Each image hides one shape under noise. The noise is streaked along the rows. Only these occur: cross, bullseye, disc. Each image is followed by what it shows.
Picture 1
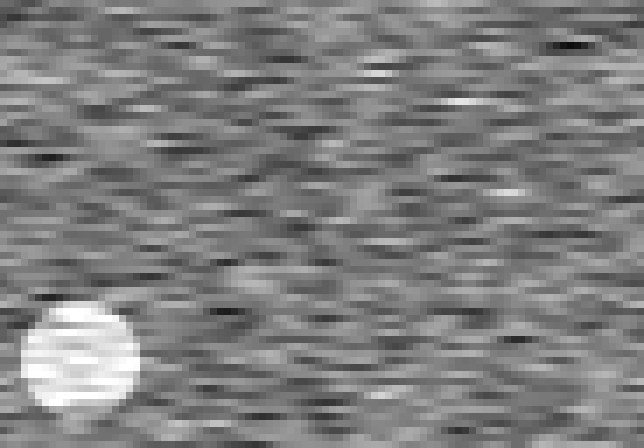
light disc, bottom left
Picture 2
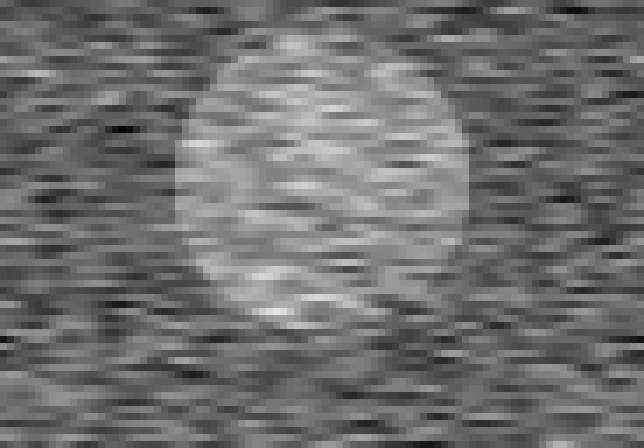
light disc
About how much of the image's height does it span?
two thirds
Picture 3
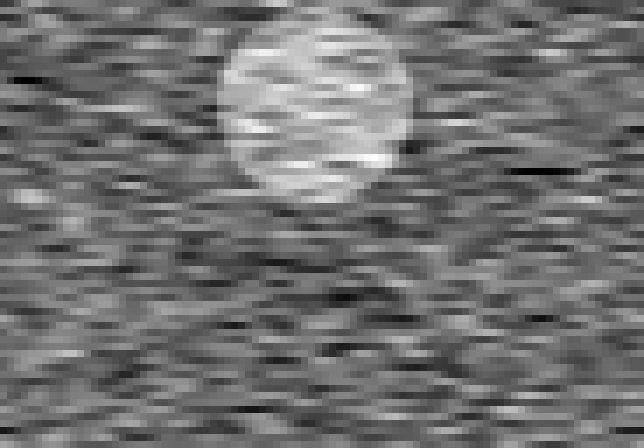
light disc, top middle
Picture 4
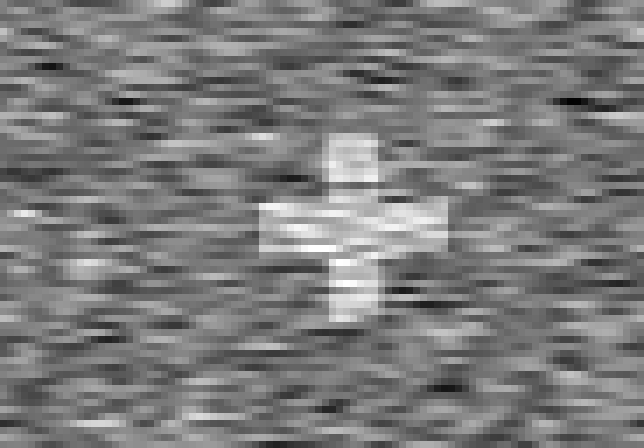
light cross, centre
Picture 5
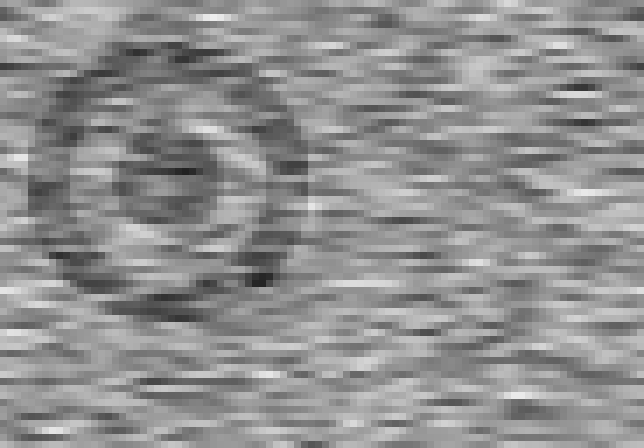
dark bullseye
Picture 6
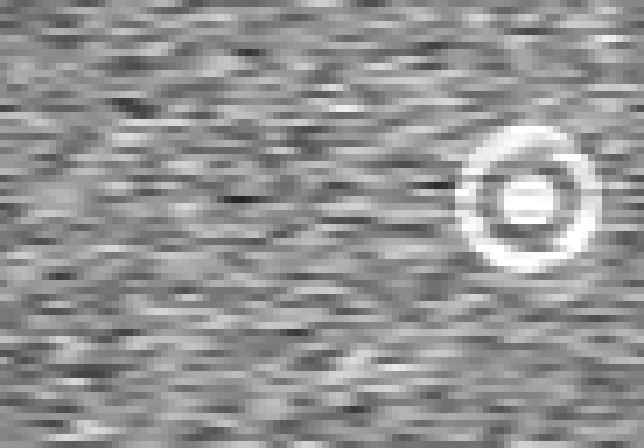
light bullseye, middle right
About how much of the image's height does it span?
a third
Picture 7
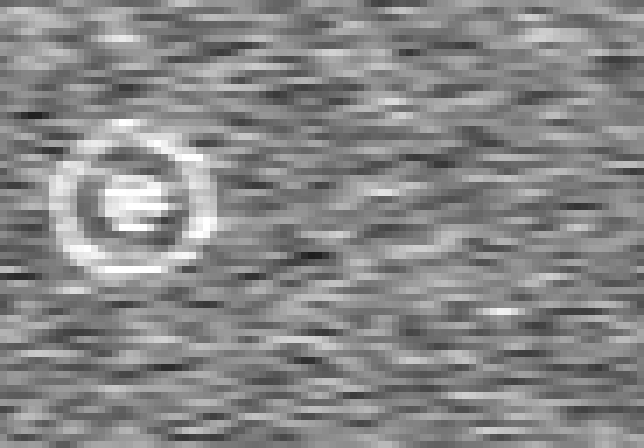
light bullseye, middle left
